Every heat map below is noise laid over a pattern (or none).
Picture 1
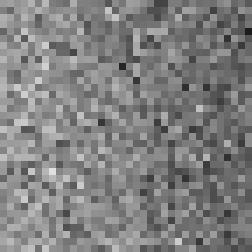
a smooth slope
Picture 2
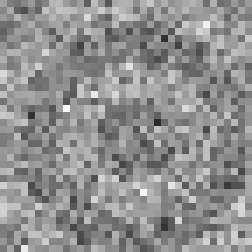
rings round one point
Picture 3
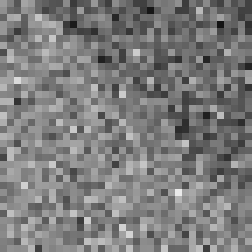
a sharp edge
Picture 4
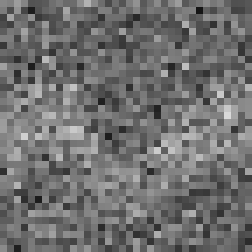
a wavy band
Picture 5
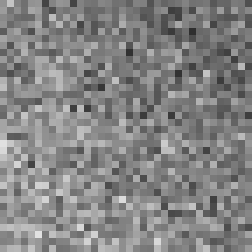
a smooth slope
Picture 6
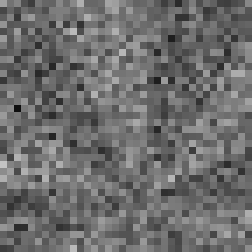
spokes from one point
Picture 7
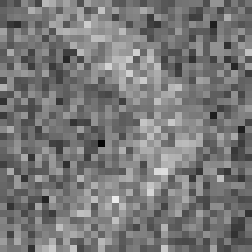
a wavy band
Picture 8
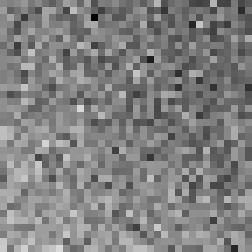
a smooth slope
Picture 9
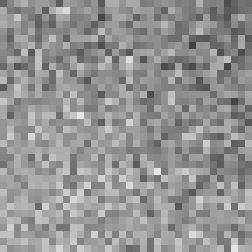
a smooth slope
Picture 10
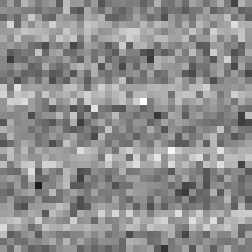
horizontal stripes
